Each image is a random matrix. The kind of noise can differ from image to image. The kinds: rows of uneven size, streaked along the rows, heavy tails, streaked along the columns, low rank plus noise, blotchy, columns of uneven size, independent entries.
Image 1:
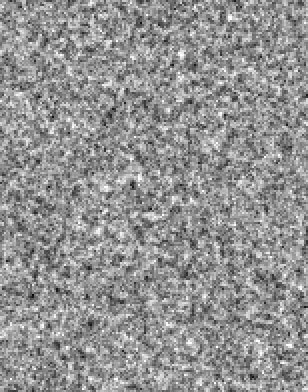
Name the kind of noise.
blotchy
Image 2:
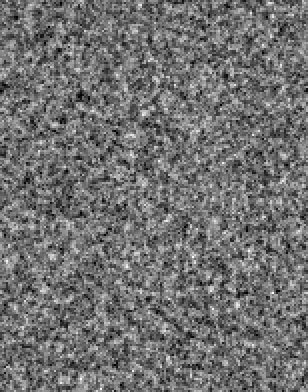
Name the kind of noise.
blotchy
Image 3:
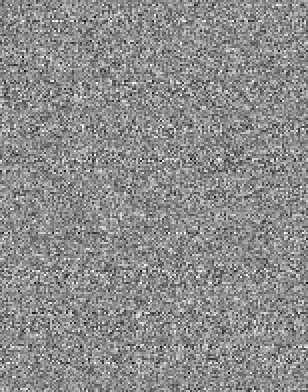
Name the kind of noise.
rows of uneven size
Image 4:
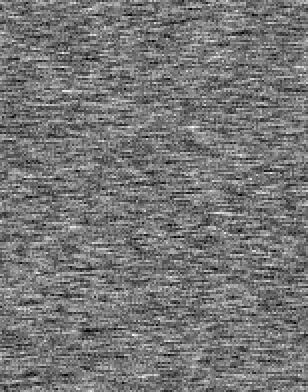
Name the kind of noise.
streaked along the rows
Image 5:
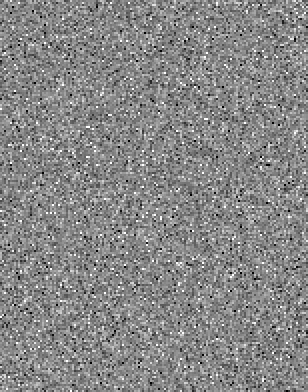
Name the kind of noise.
heavy tails
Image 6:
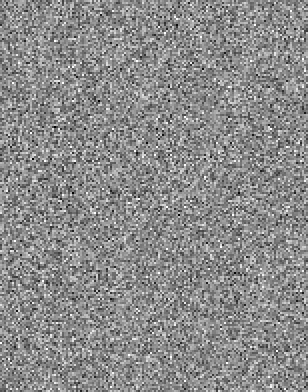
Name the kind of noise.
low rank plus noise
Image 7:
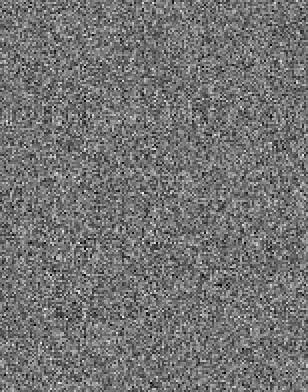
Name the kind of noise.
low rank plus noise
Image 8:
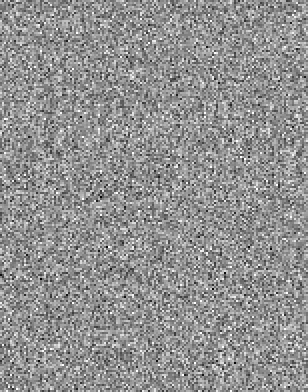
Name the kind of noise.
low rank plus noise
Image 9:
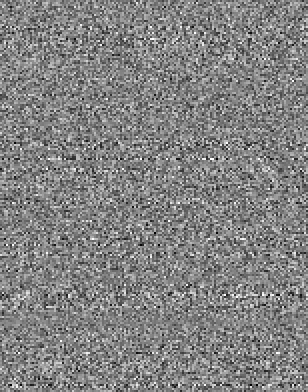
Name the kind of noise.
rows of uneven size
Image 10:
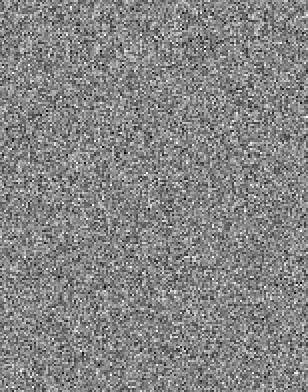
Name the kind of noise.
low rank plus noise
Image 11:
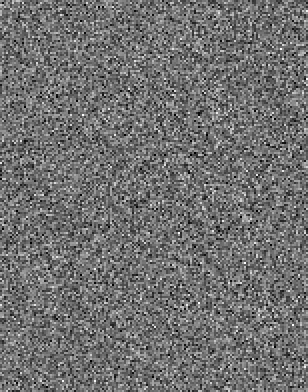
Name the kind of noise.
independent entries
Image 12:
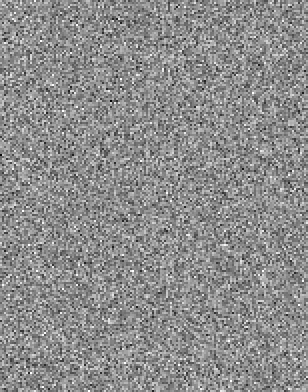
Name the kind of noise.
low rank plus noise
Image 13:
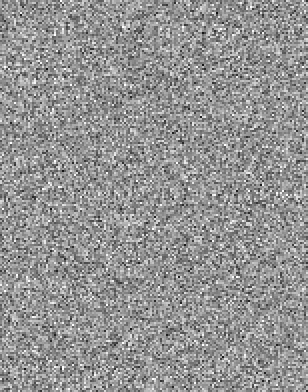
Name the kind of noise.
low rank plus noise
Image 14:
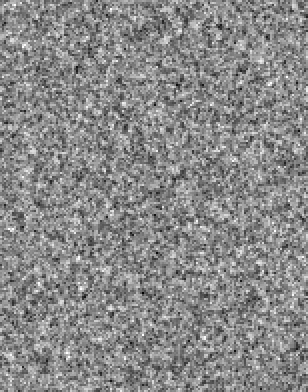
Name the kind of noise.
blotchy
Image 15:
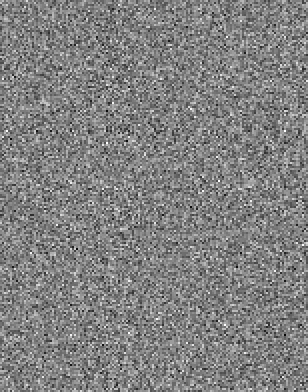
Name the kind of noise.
low rank plus noise
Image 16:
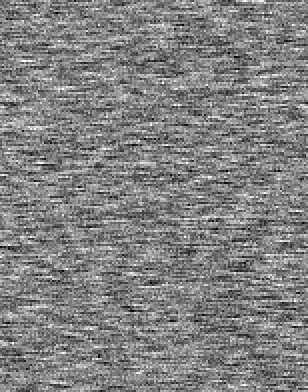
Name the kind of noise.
streaked along the rows
